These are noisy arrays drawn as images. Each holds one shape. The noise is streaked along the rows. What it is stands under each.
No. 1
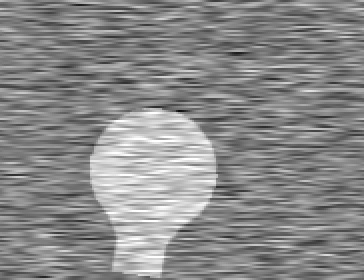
light bulb
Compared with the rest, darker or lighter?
lighter
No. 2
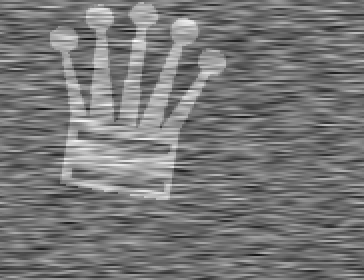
chess queen
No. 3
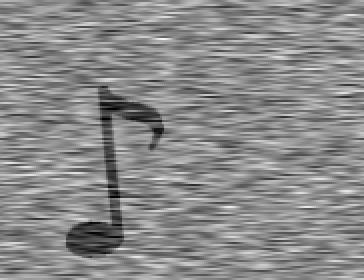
musical note
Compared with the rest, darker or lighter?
darker
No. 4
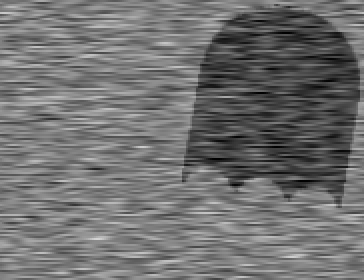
ghost
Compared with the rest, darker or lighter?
darker
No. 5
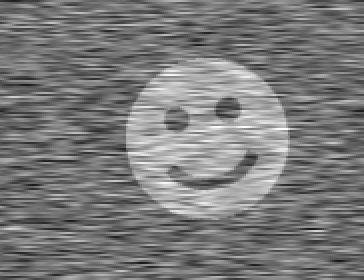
smiling face
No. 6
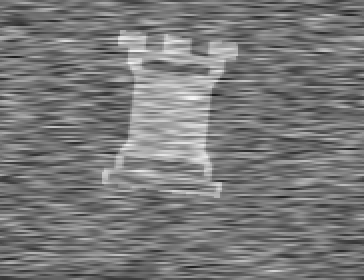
chess rook
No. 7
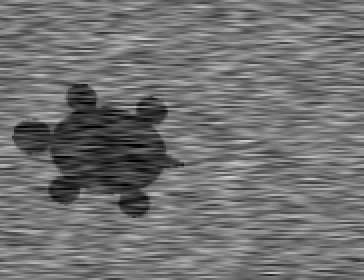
turtle
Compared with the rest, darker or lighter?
darker
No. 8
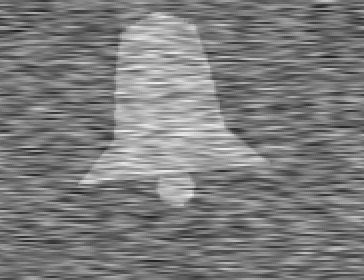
bell
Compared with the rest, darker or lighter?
lighter
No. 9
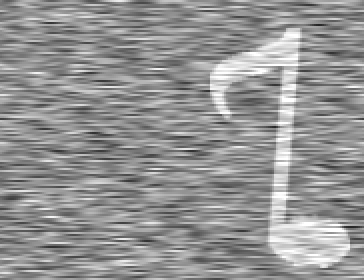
musical note
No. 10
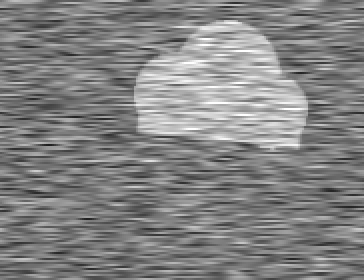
cloud
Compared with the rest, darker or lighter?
lighter
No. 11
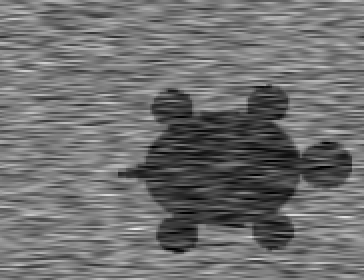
turtle
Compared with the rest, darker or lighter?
darker
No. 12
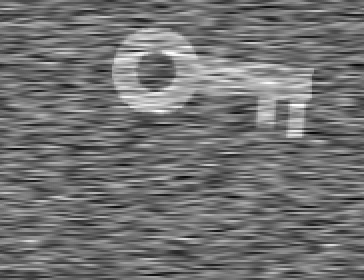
key
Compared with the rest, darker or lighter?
lighter
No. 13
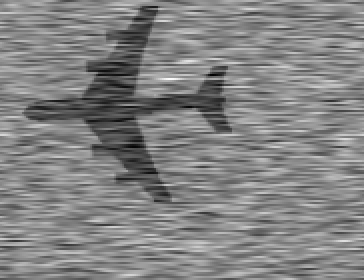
airplane
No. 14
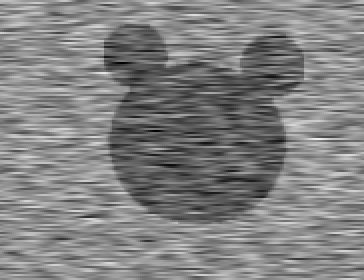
bear's head
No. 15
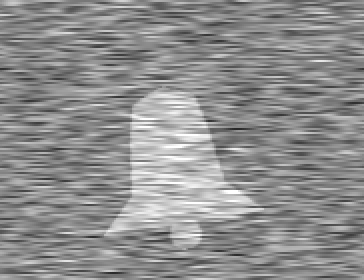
bell
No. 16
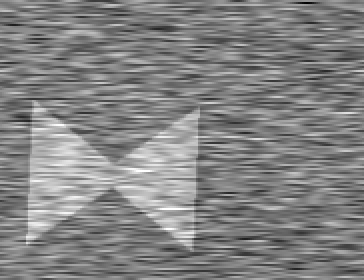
bow tie
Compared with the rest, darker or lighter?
lighter
